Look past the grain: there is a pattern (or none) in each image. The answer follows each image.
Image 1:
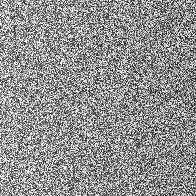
a smooth slope
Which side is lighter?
left
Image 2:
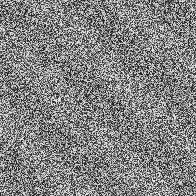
diagonal stripes
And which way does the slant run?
top left to bottom right
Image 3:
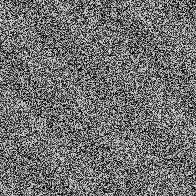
diagonal stripes
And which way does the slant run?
top left to bottom right
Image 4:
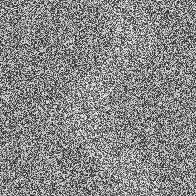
a wavy band
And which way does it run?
top to bottom
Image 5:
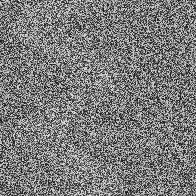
a wavy band
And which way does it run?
top to bottom
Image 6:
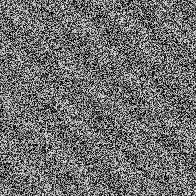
diagonal stripes
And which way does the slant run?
top left to bottom right
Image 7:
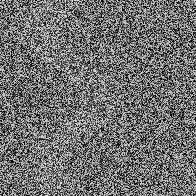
a wavy band
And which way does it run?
top to bottom
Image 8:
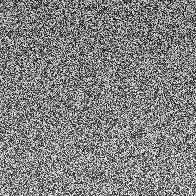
a smooth slope
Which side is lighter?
bottom
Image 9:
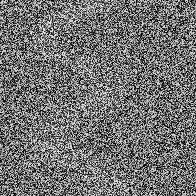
a wavy band
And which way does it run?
top to bottom
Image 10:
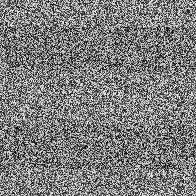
horizontal stripes
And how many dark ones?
2
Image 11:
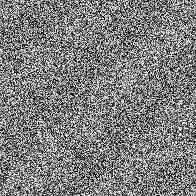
diagonal stripes
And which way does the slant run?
bottom left to top right
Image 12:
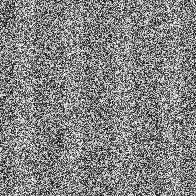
vertical stripes
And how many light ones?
4
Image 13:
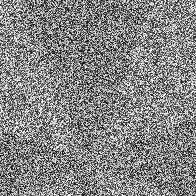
spokes from one point
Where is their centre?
bottom middle
